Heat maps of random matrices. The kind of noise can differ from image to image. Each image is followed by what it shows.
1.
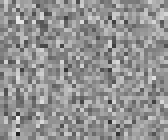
low rank plus noise
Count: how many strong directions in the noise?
two
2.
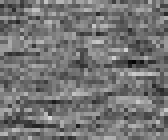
streaked along the rows
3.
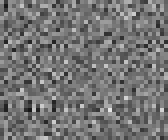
low rank plus noise
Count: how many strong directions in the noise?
one
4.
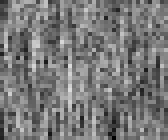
streaked along the columns
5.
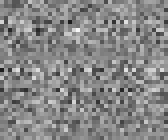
rows of uneven size
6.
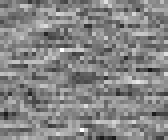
streaked along the rows
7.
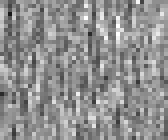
streaked along the columns
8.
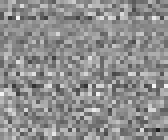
rows of uneven size
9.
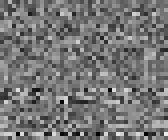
rows of uneven size
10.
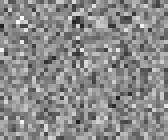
low rank plus noise
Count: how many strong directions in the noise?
three or four
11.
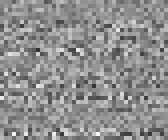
rows of uneven size
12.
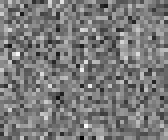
low rank plus noise
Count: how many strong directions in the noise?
five to eight
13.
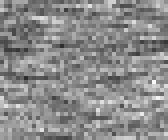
streaked along the rows
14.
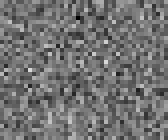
low rank plus noise
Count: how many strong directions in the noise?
five to eight
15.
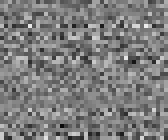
rows of uneven size
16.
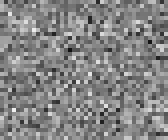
low rank plus noise
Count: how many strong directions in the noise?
three or four
